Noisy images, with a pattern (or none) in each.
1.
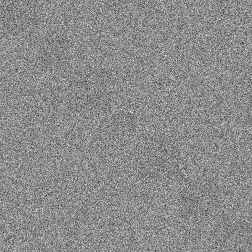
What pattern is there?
blocks along the diagonal
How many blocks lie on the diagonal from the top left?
7
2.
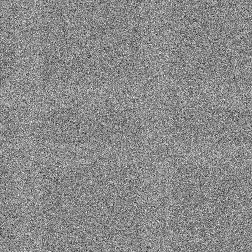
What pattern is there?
bands of rows crossing bands of columns
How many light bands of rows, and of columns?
2 and 2
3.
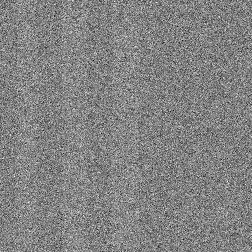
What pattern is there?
bands of columns
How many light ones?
3
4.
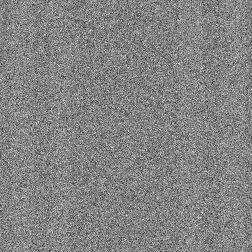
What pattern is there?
bands of columns
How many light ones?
4
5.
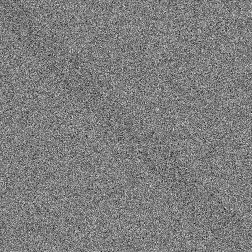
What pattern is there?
a diagonal band
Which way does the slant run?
top left to bottom right
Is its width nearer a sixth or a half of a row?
a sixth
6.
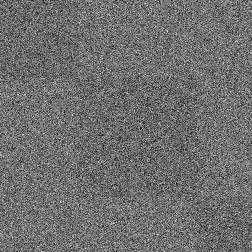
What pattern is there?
blocks along the diagonal
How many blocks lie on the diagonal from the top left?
3
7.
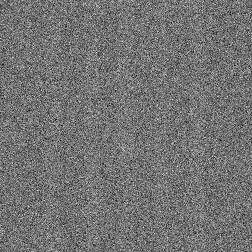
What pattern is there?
bands of columns
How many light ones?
5
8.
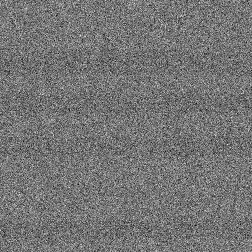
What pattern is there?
bands of rows
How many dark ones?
4
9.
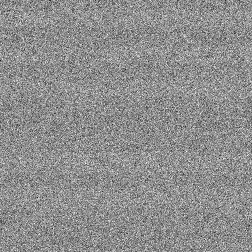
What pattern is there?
bands of rows
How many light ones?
5
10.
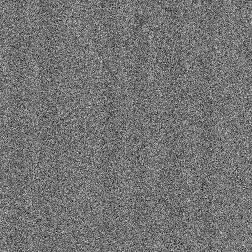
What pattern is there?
bands of columns
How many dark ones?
6
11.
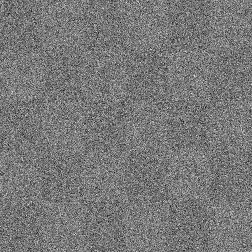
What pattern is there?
a checkerboard
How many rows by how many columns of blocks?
5 by 6
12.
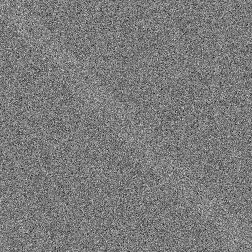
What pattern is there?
a diagonal band
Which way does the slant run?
top left to bottom right
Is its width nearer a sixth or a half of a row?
a sixth
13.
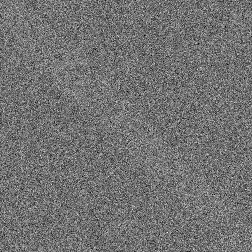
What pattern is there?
a diagonal band
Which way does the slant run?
top left to bottom right
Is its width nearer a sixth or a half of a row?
a sixth
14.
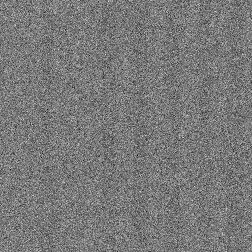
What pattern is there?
bands of columns
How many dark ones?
6
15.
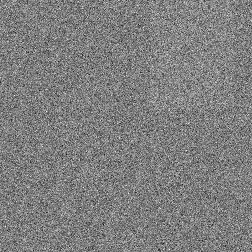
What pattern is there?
one block
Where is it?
top right
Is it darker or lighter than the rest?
lighter
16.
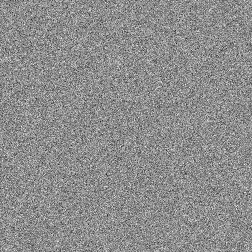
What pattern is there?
only noise
